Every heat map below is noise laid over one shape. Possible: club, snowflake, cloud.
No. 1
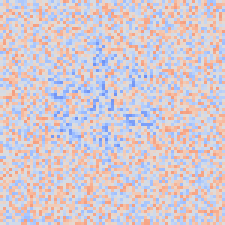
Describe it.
blue snowflake
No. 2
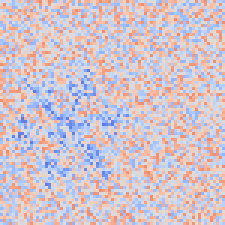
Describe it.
blue snowflake
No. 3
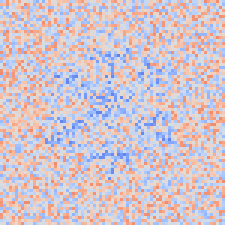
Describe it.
blue snowflake
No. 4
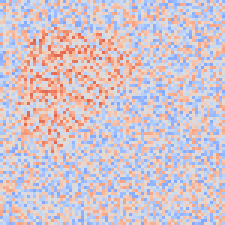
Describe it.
red cloud
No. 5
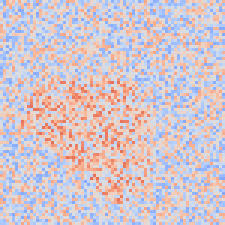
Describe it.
red cloud
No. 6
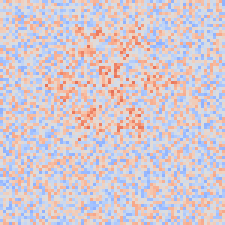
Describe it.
red snowflake
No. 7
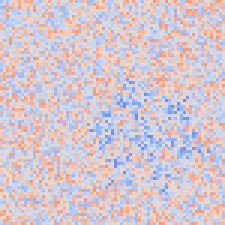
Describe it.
blue snowflake
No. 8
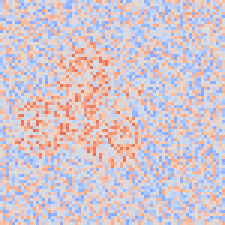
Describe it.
red club
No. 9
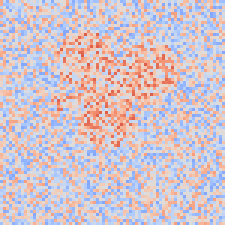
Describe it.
red club
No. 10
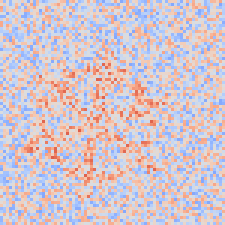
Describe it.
red snowflake
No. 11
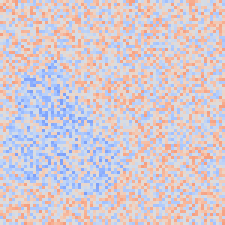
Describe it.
blue cloud
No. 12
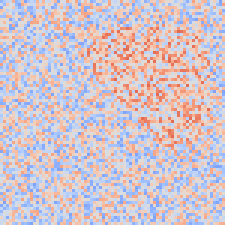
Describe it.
red cloud
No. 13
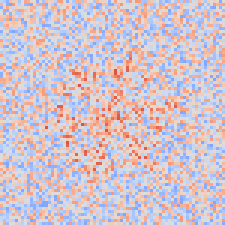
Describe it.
red snowflake
